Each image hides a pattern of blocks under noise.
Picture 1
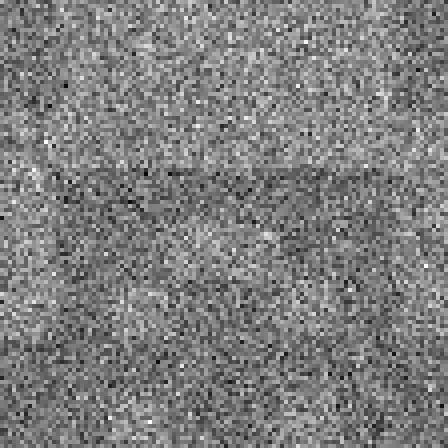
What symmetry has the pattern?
left and right mirror each other
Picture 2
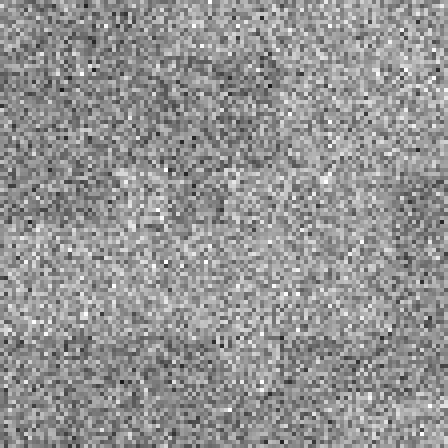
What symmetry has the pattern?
no symmetry
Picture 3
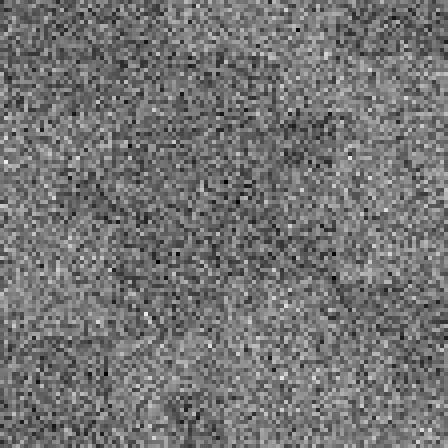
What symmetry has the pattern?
no symmetry
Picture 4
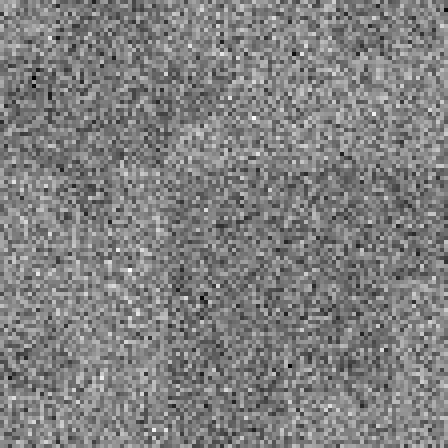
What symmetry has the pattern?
mirrored about the diagonal from the top left
